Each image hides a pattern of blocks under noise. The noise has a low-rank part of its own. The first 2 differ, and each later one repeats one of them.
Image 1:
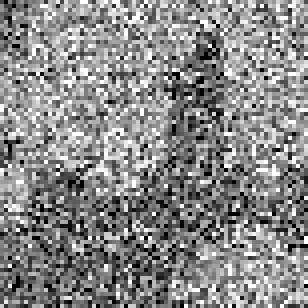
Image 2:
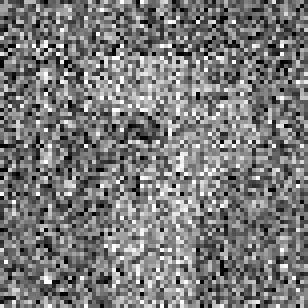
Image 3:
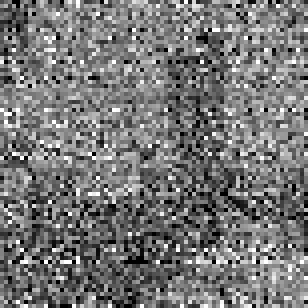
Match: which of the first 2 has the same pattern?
1
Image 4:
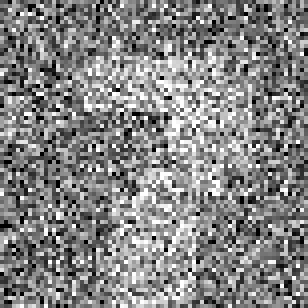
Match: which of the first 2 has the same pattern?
2
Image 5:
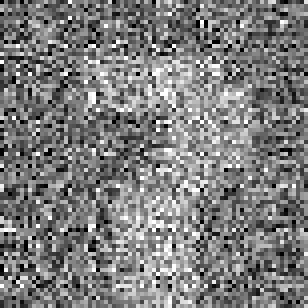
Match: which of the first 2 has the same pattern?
2
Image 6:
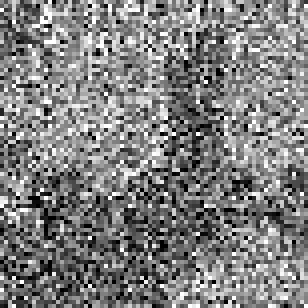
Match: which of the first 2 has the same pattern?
1
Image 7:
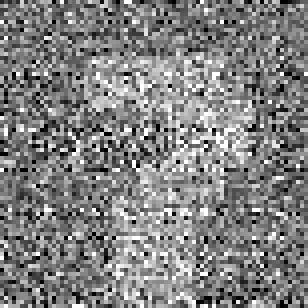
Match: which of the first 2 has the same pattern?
2
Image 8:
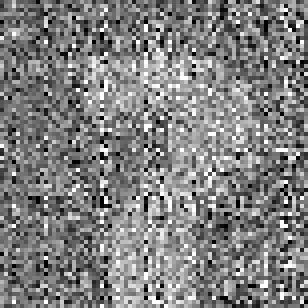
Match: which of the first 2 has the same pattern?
2
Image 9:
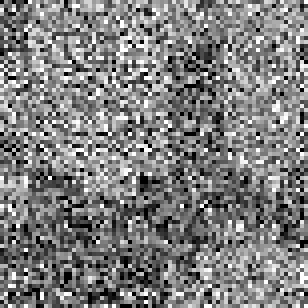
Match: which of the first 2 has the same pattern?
1
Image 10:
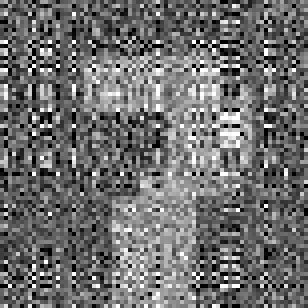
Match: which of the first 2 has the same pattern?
2
